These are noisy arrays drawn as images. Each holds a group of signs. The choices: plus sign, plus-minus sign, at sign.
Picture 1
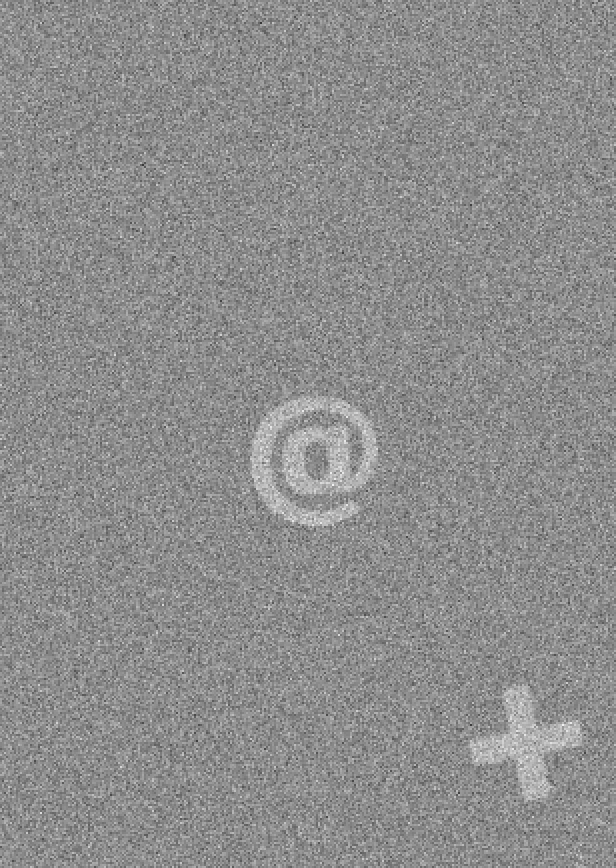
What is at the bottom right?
plus sign
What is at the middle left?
nothing
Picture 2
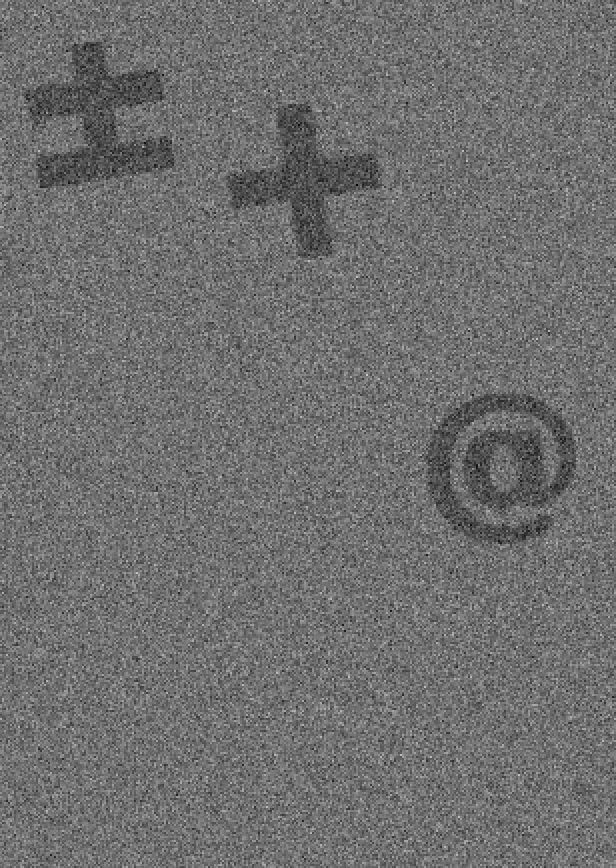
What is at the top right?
nothing
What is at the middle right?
at sign
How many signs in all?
3
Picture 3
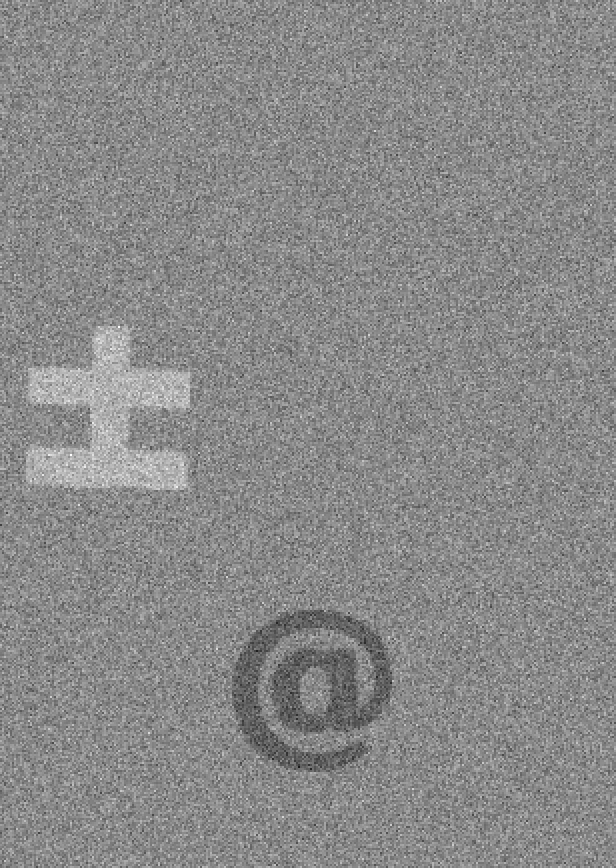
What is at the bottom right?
nothing
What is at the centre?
nothing
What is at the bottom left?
nothing
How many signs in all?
2
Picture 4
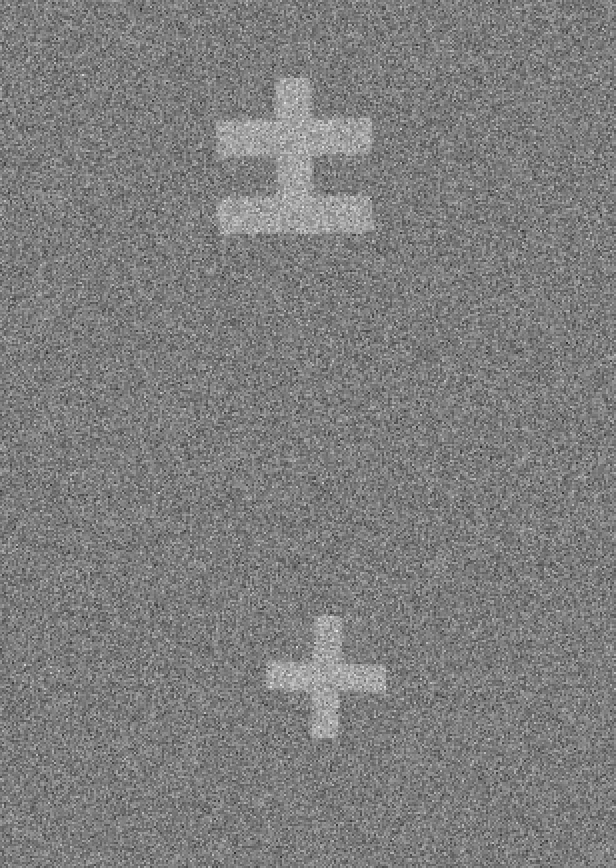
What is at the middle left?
nothing
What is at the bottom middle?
plus sign
